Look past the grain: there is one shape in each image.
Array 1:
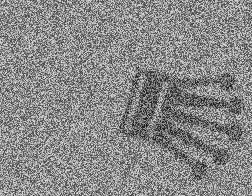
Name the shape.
chess queen
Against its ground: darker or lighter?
darker
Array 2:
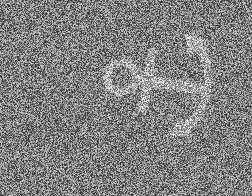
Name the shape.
anchor
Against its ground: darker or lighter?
lighter
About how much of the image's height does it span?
half
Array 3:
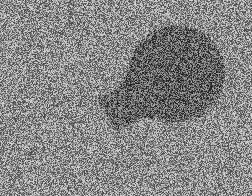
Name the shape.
light bulb
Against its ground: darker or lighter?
darker
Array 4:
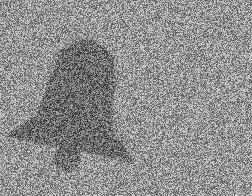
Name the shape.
bell
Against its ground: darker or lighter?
darker
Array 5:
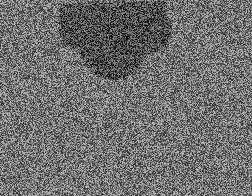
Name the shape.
cloud
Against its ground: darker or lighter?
darker
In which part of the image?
top middle
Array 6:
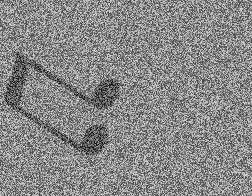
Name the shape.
pair of musical notes
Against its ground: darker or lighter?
darker
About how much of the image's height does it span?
half
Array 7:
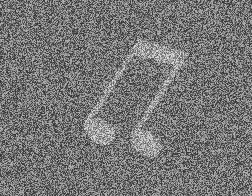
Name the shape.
pair of musical notes
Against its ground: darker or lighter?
lighter
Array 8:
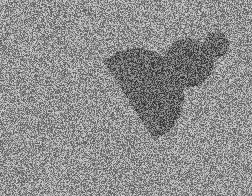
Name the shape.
chess pawn
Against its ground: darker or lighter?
darker
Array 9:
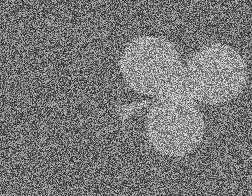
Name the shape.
club
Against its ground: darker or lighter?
lighter
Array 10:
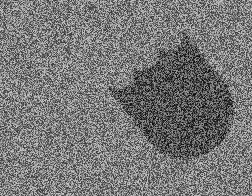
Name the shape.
ghost
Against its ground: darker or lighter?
darker
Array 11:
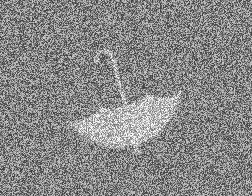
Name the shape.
umbrella
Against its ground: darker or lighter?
lighter
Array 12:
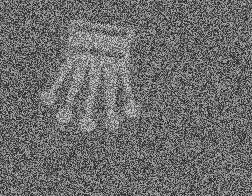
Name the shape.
chess queen
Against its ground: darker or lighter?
lighter
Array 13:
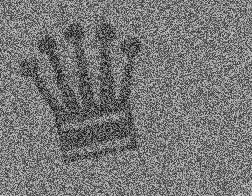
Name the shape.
chess queen
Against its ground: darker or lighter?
darker
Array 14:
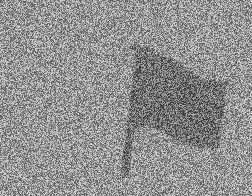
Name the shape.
flag
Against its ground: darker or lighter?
darker
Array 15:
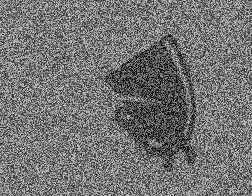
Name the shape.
chess knight
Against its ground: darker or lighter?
darker
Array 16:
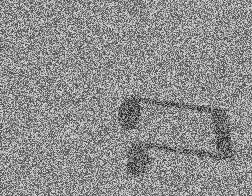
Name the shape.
pair of musical notes
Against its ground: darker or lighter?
darker
